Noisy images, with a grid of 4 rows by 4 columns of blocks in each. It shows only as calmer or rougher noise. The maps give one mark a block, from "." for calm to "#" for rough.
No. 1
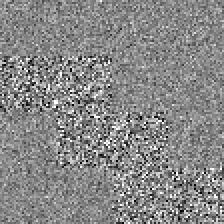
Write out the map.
....
##..
.##.
..##
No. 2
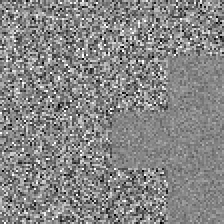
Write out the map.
####
###.
##..
###.
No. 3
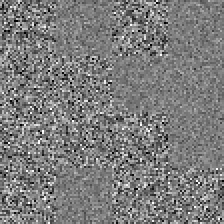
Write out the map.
#.#.
##..
###.
#.##
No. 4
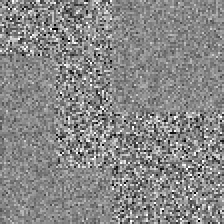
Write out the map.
##..
.#..
.###
..##
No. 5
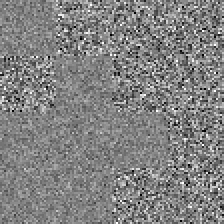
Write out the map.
.###
#.##
...#
..##
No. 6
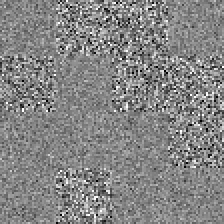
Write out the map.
.##.
#.##
...#
.#..
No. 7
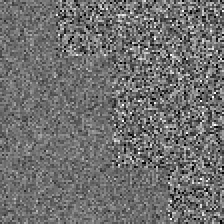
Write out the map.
.###
..##
..##
...#
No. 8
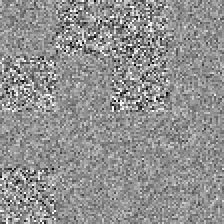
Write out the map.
.##.
#.#.
....
#...
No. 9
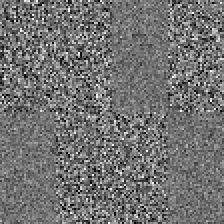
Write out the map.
##.#
##.#
.##.
.##.
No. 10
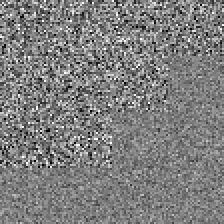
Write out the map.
####
###.
##..
....
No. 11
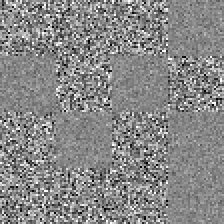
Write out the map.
###.
.#.#
#.#.
###.
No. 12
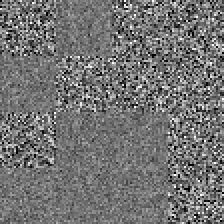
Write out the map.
#.##
.###
#..#
...#
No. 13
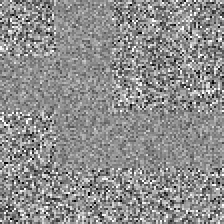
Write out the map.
#.##
..##
#...
####
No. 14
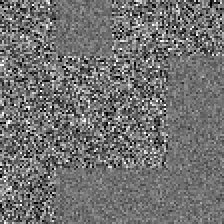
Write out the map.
#.##
###.
###.
#...
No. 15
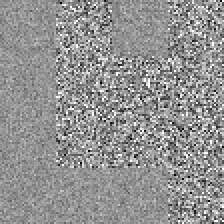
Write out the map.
.#.#
.###
.###
...#
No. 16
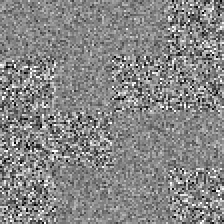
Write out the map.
...#
#.##
##..
#..#
